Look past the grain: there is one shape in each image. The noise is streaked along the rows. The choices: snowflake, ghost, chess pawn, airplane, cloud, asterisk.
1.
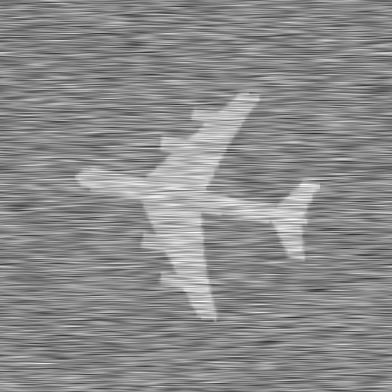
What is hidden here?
light airplane
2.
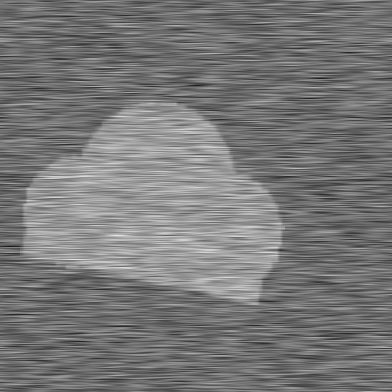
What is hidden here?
light cloud
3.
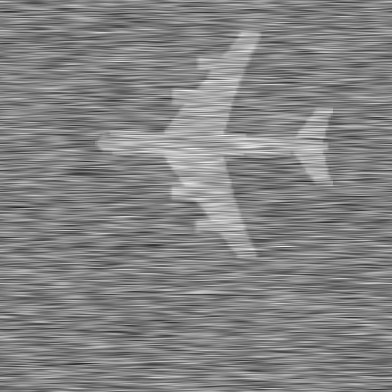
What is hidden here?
light airplane
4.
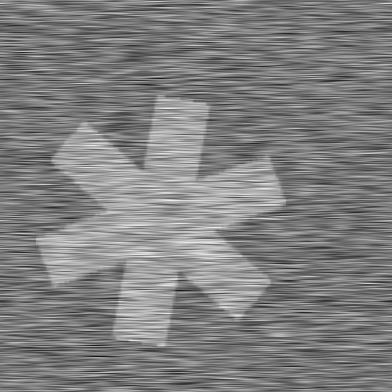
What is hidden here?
light asterisk
